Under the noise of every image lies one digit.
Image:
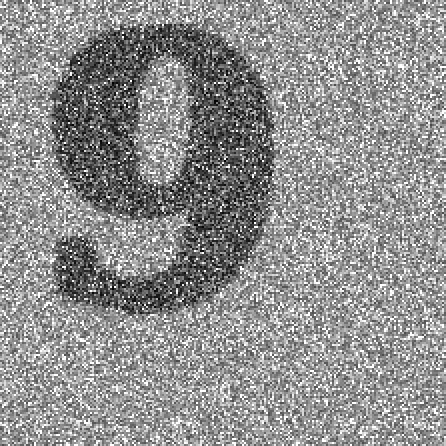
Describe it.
dark 9
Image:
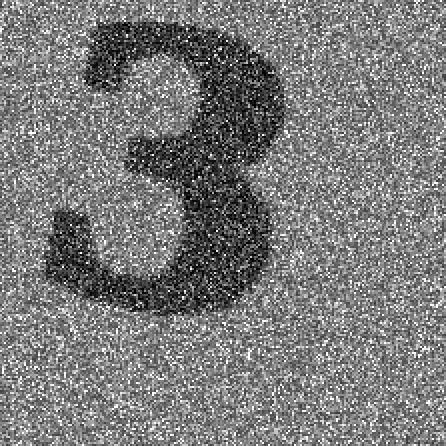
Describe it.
dark 3
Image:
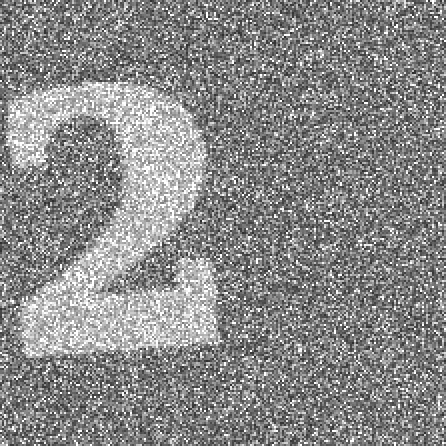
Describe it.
light 2
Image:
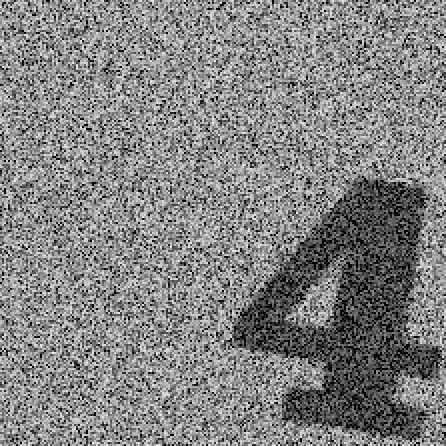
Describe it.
dark 4
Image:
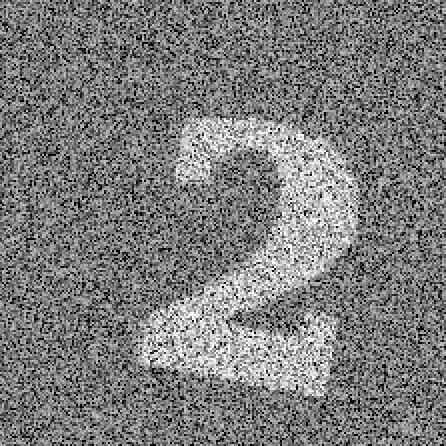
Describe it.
light 2
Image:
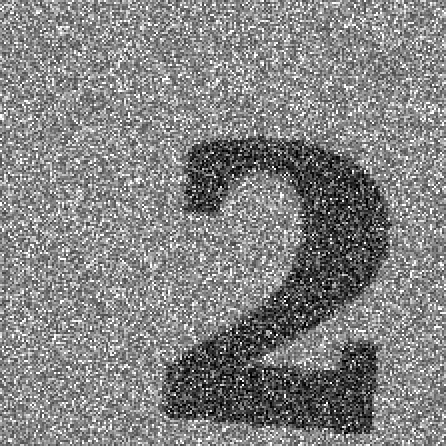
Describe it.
dark 2
